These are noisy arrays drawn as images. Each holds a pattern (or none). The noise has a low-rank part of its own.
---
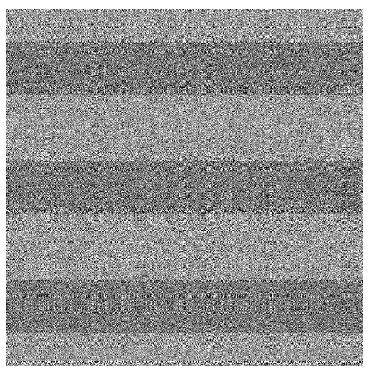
horizontal stripes
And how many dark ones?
3
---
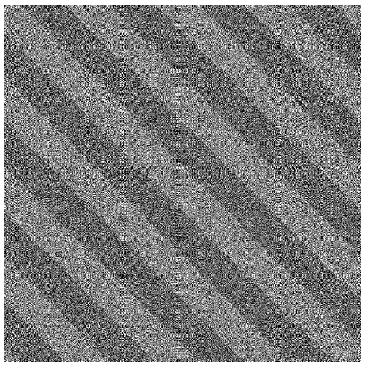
diagonal stripes
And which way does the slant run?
top left to bottom right
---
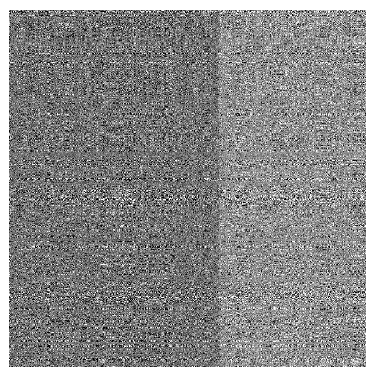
a sharp edge
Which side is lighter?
right
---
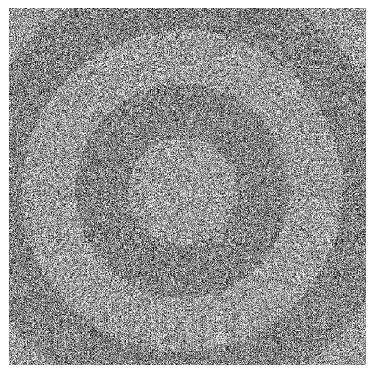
rings round one point
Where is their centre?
centre
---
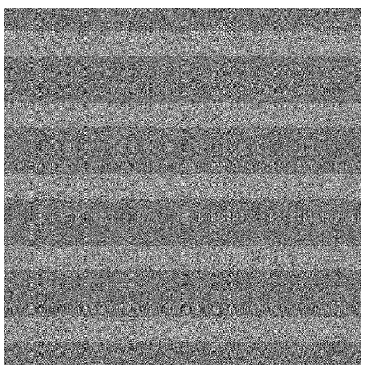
horizontal stripes
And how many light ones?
5
